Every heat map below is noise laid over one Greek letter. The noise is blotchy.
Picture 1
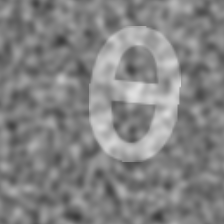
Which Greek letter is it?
theta
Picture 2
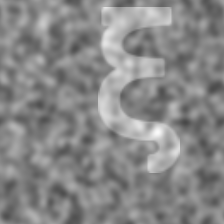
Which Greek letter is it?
xi
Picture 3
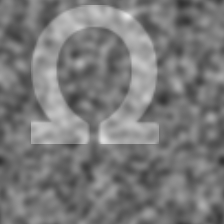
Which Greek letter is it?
omega
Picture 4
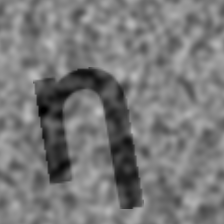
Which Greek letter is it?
eta
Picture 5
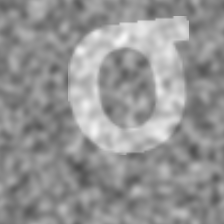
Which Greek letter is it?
sigma
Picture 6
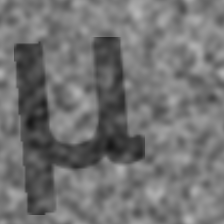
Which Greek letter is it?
mu
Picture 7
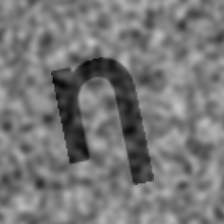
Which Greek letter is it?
eta
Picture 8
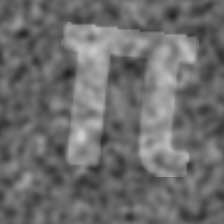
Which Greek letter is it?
pi
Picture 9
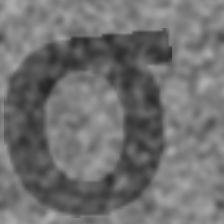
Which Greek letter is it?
sigma
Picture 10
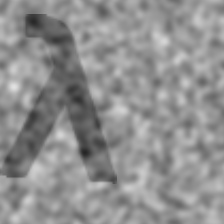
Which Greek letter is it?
lambda
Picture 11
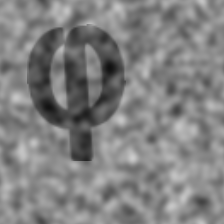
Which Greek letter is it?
phi
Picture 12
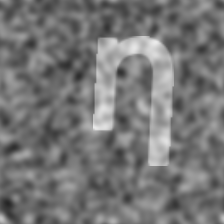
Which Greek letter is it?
eta
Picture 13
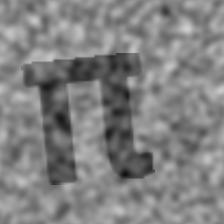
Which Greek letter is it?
pi
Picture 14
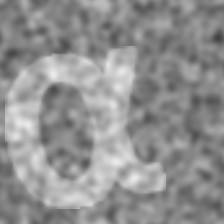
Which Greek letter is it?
alpha
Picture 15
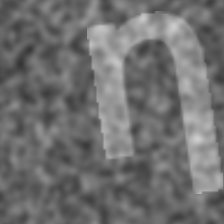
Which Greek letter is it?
eta
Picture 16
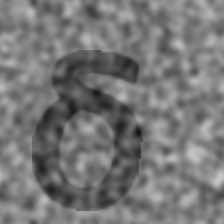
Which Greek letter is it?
delta
